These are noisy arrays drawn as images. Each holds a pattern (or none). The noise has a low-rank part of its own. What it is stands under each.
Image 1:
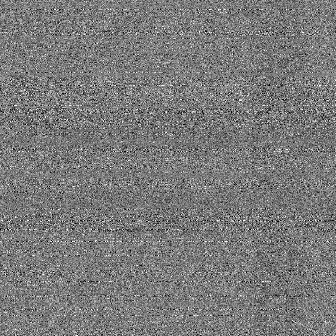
bands of rows crossing bands of columns
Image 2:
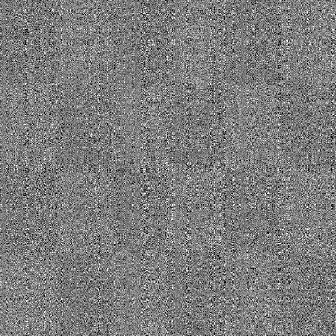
a checkerboard
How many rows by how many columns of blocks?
4 by 6
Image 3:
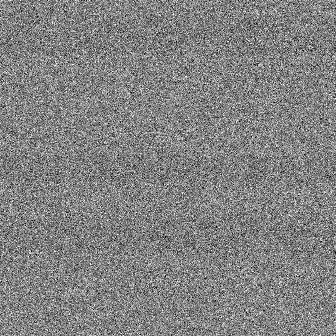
bands of rows
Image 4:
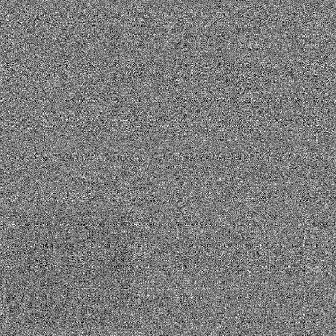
one block
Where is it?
bottom left
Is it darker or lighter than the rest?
darker
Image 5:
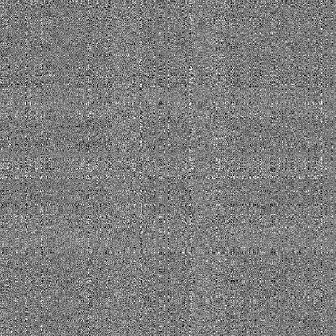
bands of rows crossing bands of columns
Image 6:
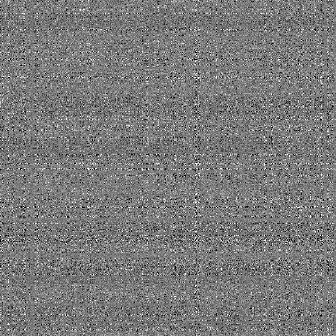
bands of rows
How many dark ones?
6
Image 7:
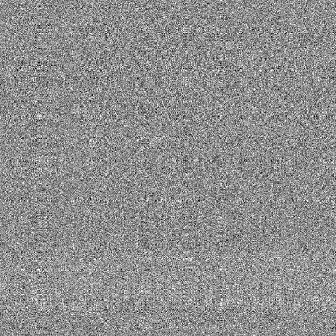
one band of rows
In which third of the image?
bottom
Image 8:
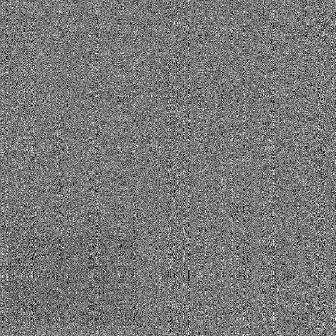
one block
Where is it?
bottom left
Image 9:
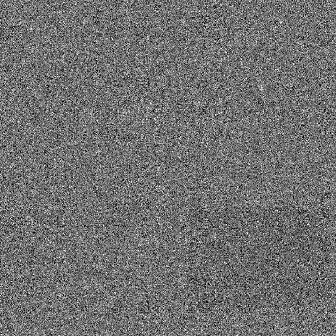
one block
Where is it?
bottom right
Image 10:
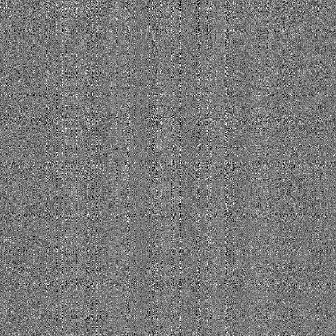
bands of columns
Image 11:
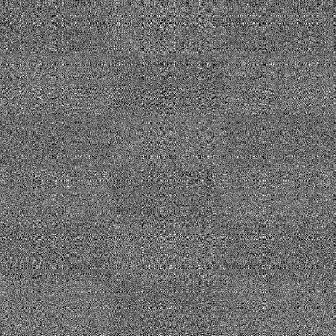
a checkerboard
